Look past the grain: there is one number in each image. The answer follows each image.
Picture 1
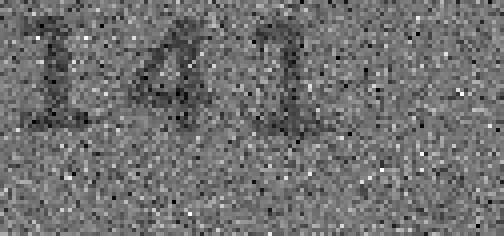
141
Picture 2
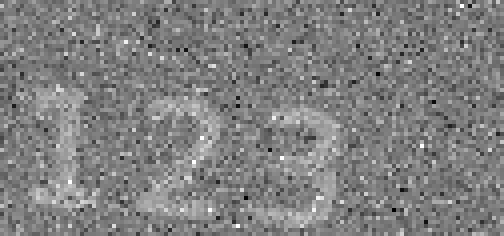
123
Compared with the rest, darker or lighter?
lighter
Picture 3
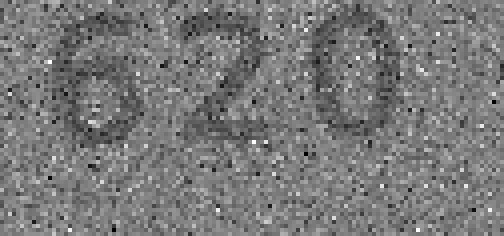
620
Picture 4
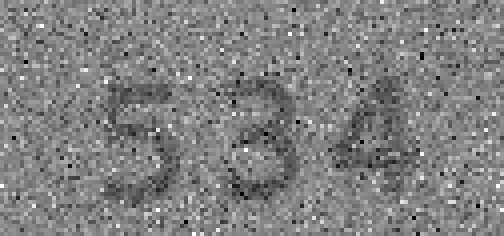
534
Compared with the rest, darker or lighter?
darker
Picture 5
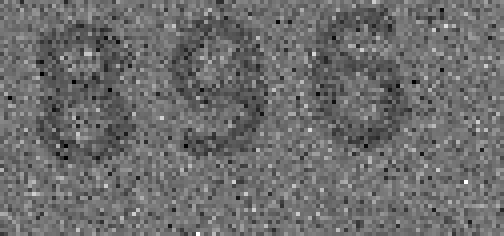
896
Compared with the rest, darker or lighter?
darker
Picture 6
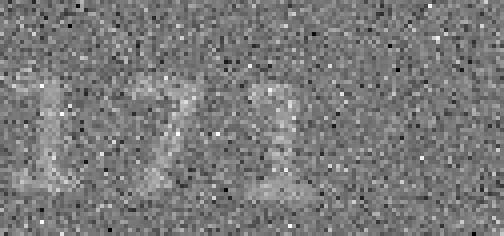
171
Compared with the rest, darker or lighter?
lighter
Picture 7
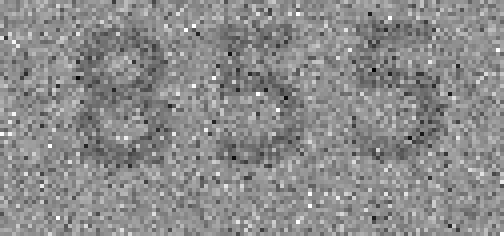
855
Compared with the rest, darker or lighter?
darker
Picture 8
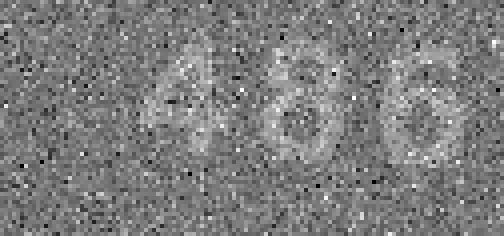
486
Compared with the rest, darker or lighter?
lighter
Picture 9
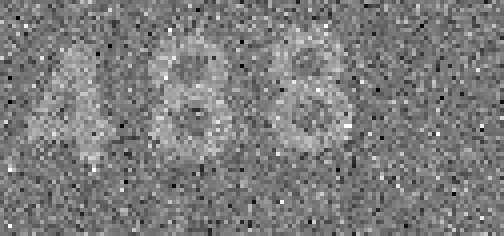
488
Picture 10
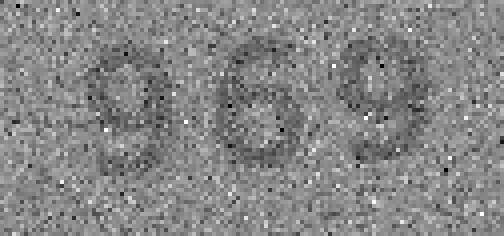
969
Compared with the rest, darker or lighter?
darker
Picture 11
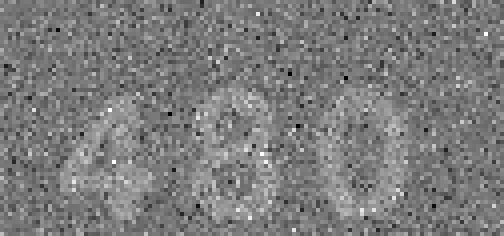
480
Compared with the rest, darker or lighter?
lighter
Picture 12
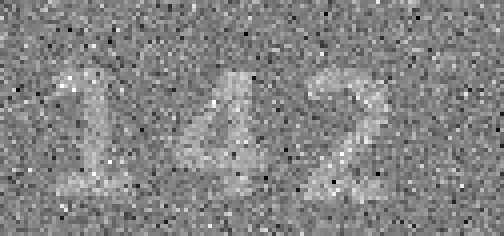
142
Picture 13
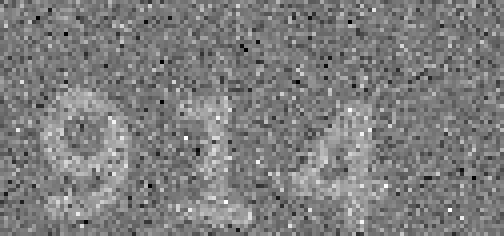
914
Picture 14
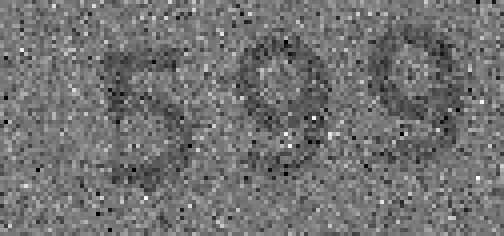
599
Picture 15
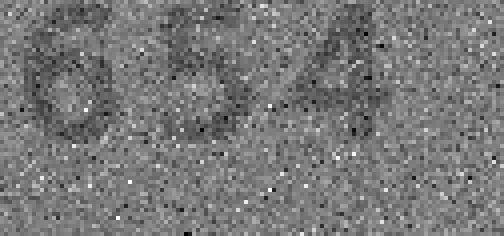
654
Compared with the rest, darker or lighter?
darker
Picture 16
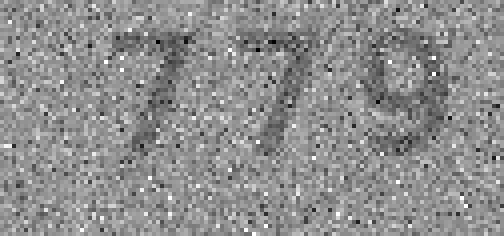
779
